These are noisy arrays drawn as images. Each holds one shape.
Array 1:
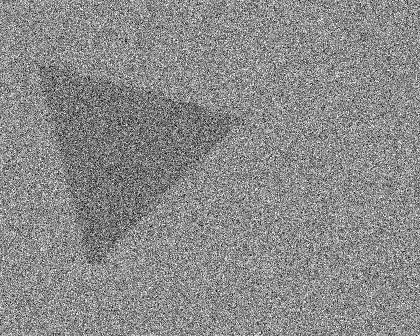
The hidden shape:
triangle
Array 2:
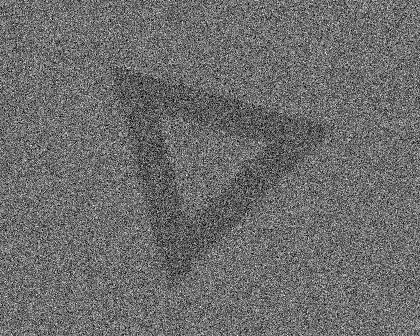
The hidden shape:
triangle frame
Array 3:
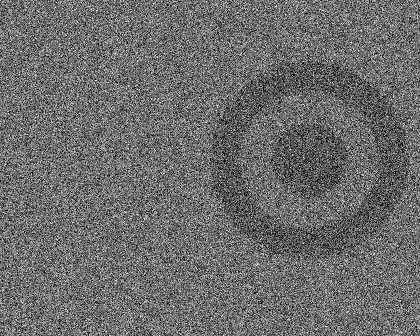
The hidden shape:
bullseye
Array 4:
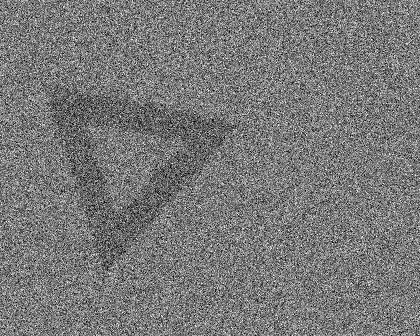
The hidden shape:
triangle frame
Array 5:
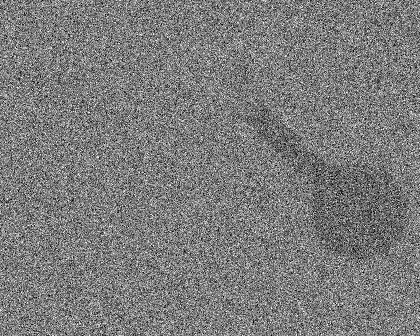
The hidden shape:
lollipop
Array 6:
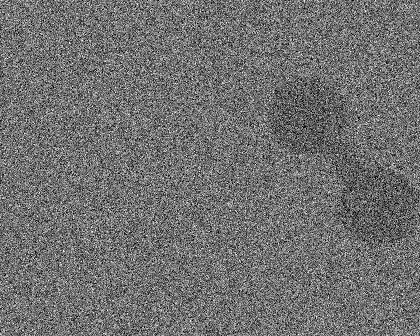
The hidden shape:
dumbbell
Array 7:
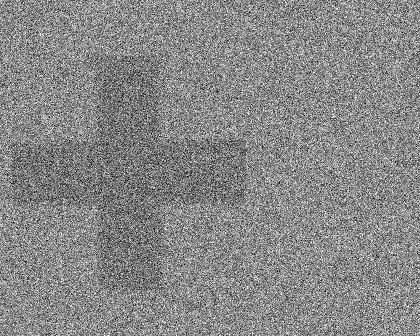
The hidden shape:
cross
